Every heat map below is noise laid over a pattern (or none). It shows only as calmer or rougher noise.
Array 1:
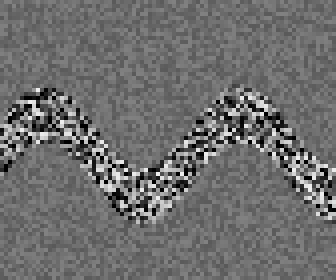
a wavy band
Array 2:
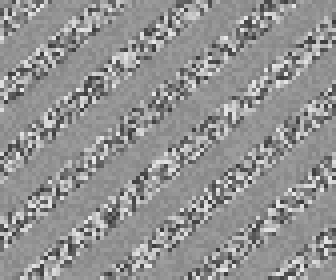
diagonal stripes
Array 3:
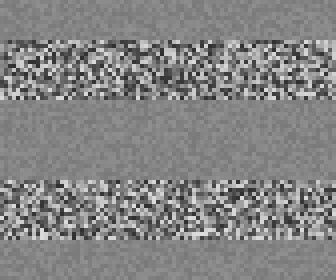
horizontal stripes
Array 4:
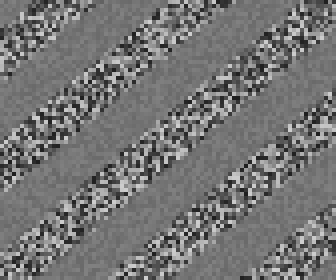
diagonal stripes
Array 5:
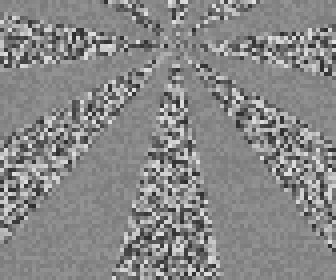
spokes from one point
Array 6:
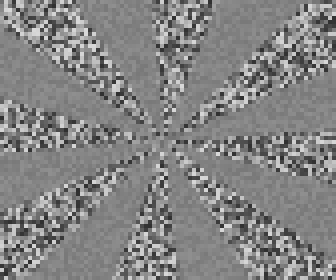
spokes from one point
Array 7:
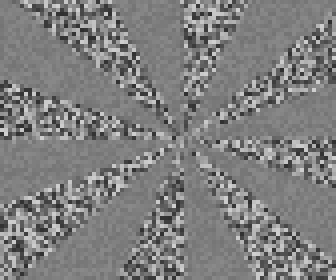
spokes from one point
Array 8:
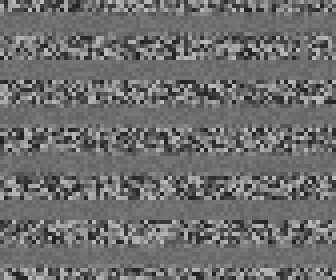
horizontal stripes
